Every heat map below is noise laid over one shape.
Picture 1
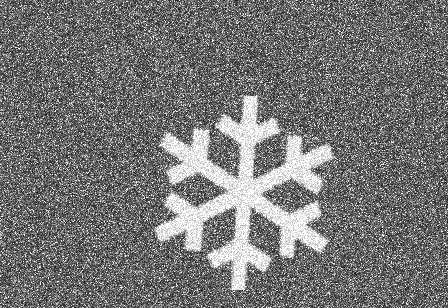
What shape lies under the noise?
snowflake
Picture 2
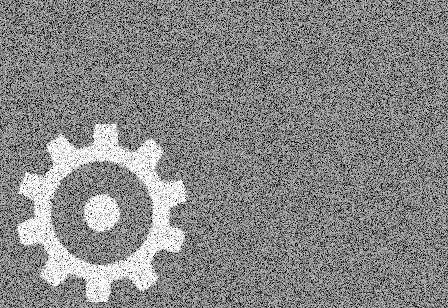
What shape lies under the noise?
gear
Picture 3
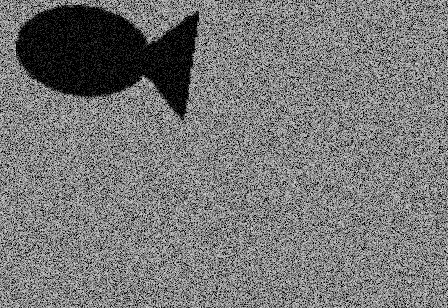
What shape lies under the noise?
fish
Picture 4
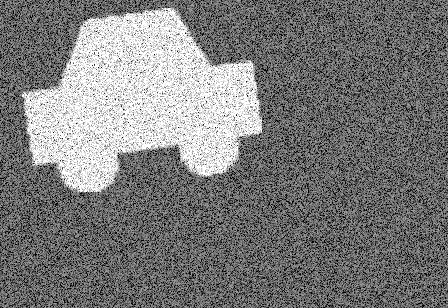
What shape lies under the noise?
car
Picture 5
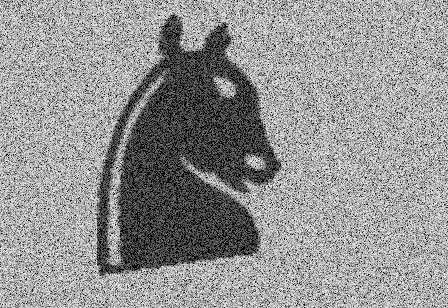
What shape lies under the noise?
chess knight
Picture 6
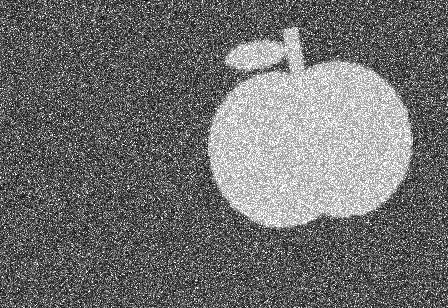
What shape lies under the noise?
apple
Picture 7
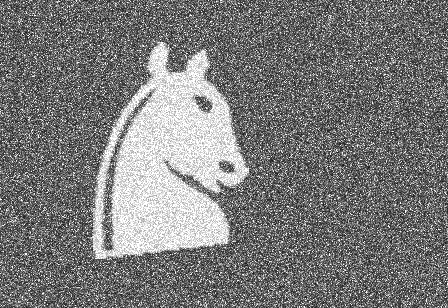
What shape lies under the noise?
chess knight
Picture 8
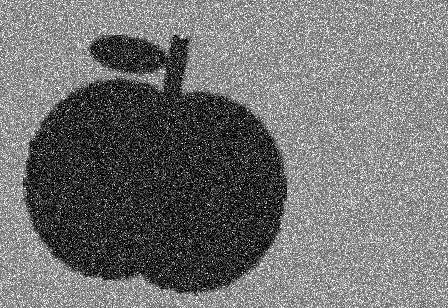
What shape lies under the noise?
apple
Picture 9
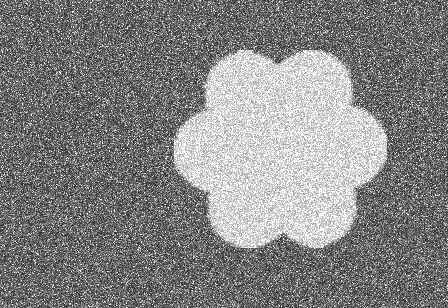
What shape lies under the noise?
flower
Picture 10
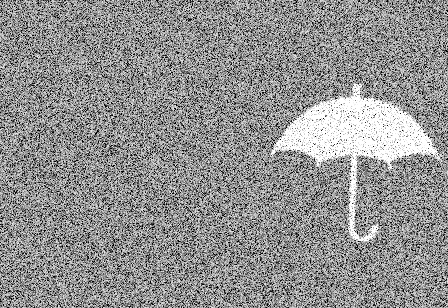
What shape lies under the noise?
umbrella
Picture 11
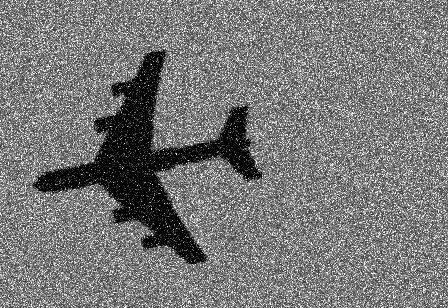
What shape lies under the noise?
airplane
